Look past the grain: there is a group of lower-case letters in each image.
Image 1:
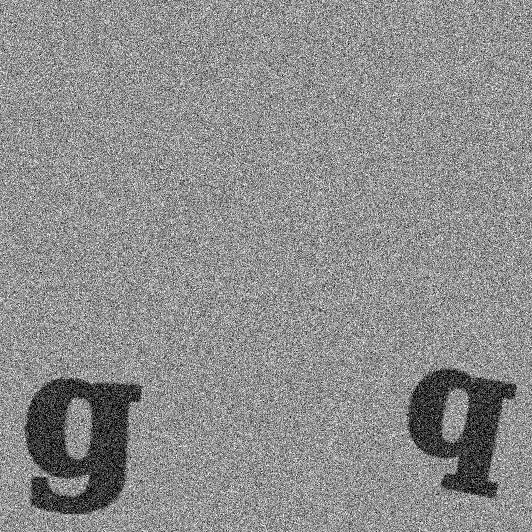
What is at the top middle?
nothing
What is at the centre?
nothing
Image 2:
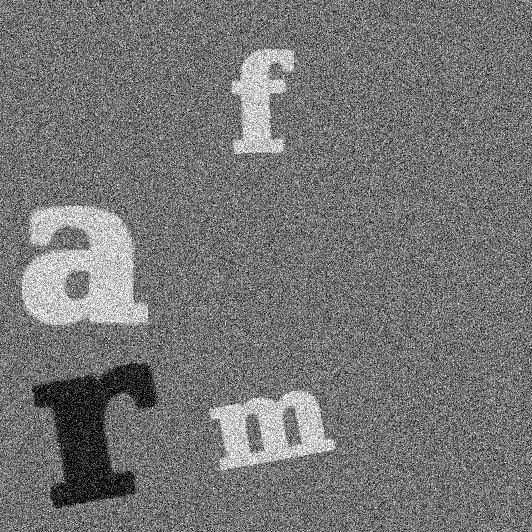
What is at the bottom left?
r
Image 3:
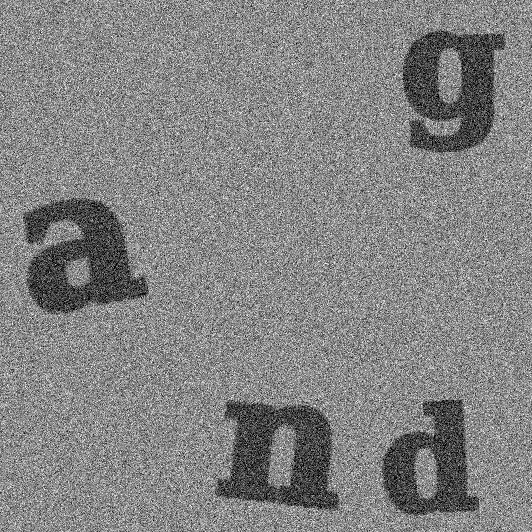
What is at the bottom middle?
n
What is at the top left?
nothing
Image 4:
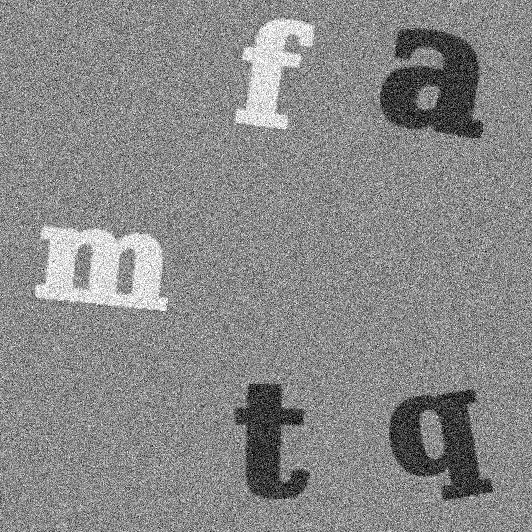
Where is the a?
top right
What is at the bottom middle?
t
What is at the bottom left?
nothing
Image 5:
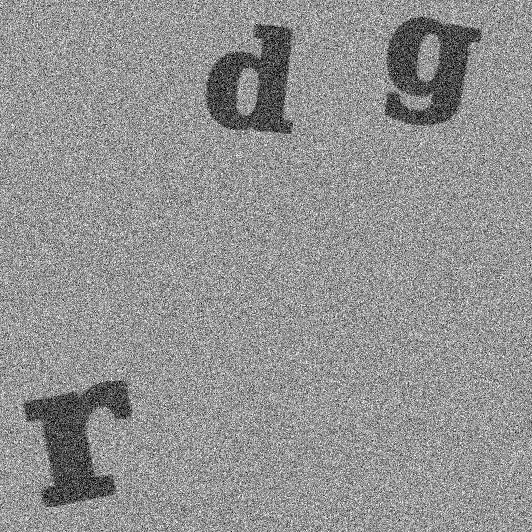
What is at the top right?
g
